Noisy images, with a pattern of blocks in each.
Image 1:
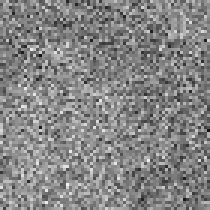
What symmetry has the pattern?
mirrored about the diagonal from the bottom left
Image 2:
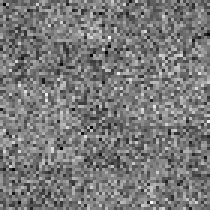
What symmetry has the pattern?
the same after a half turn
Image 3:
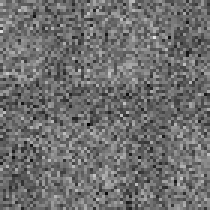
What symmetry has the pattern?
the same after a half turn
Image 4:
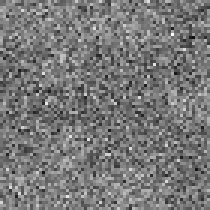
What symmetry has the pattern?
top and bottom mirror each other
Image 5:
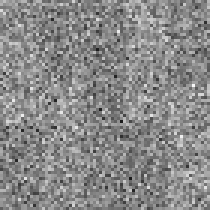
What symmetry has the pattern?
the same after a half turn
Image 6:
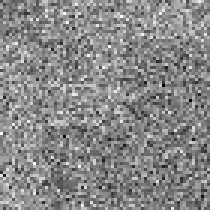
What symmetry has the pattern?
mirrored about the diagonal from the top left
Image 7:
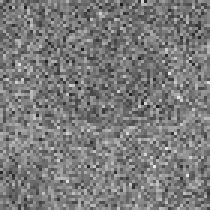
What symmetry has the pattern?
left and right mirror each other
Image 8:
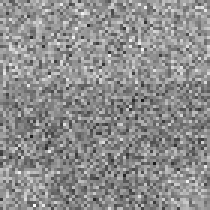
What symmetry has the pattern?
left and right mirror each other
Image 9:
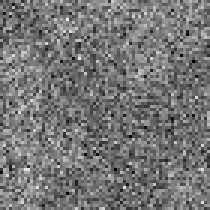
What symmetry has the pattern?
mirrored about the diagonal from the top left
